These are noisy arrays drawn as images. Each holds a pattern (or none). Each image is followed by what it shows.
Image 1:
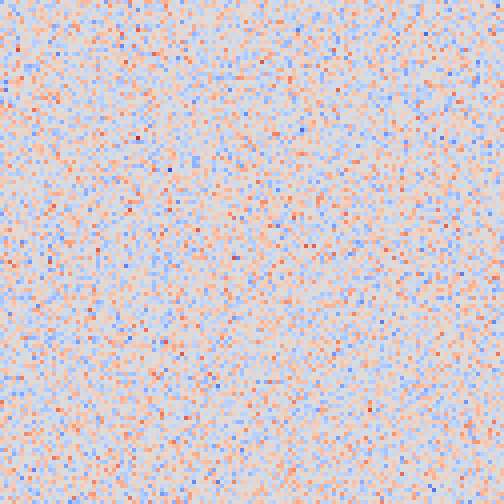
only noise
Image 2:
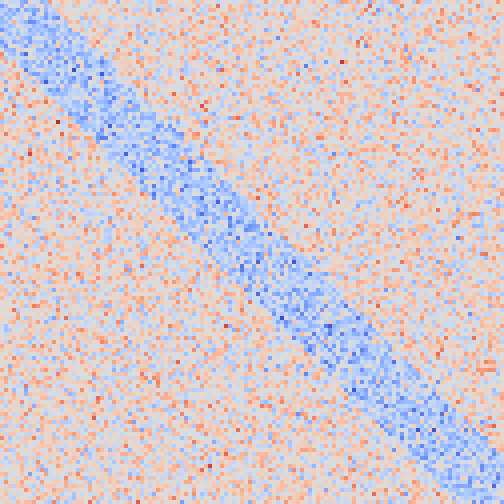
a diagonal band
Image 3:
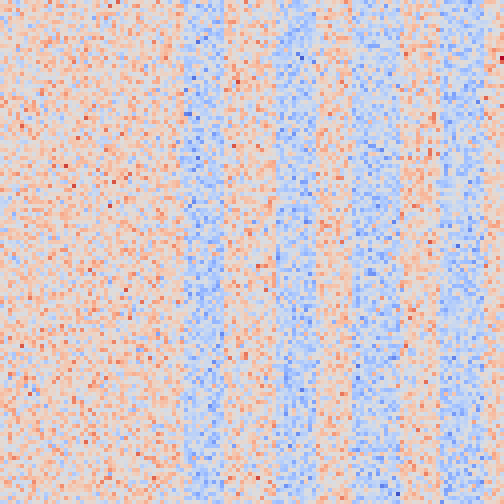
bands of columns
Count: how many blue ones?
4
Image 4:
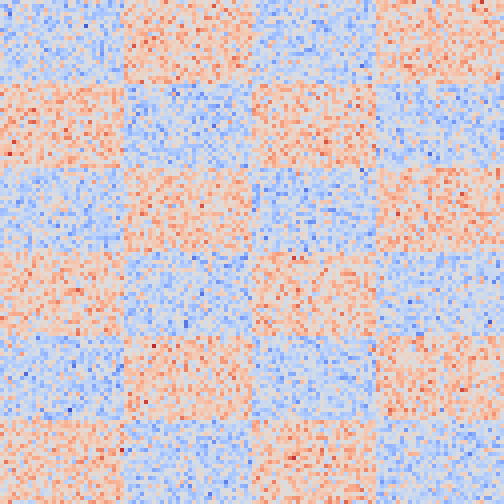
a checkerboard
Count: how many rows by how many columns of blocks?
6 by 4
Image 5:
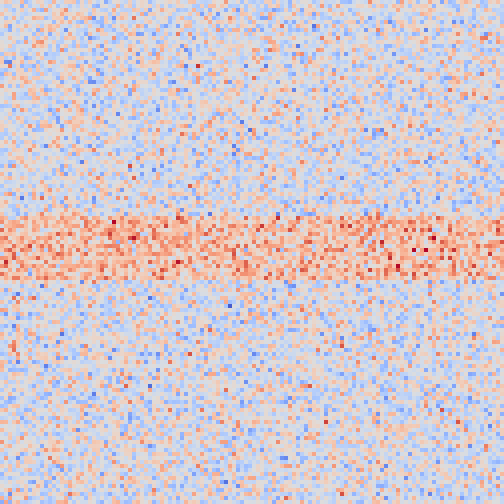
one band of rows
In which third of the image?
middle
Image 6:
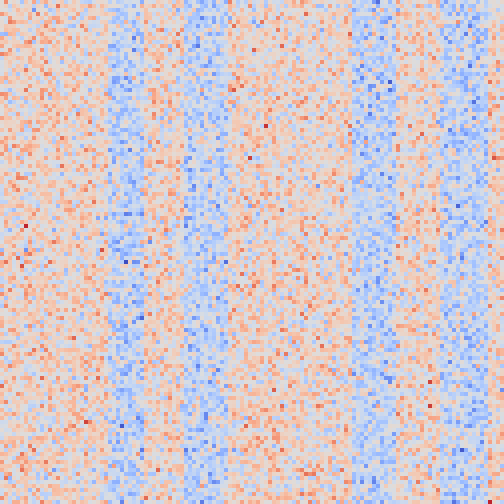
bands of columns
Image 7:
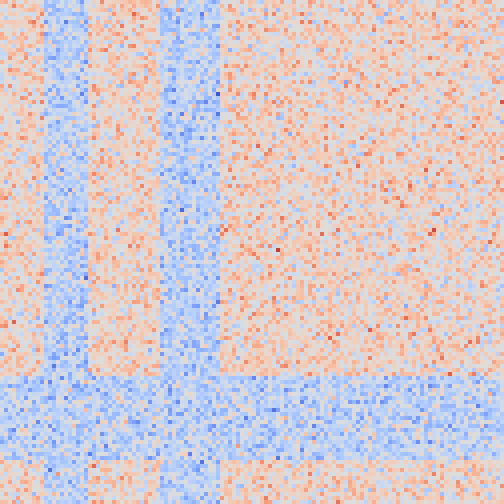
bands of rows crossing bands of columns
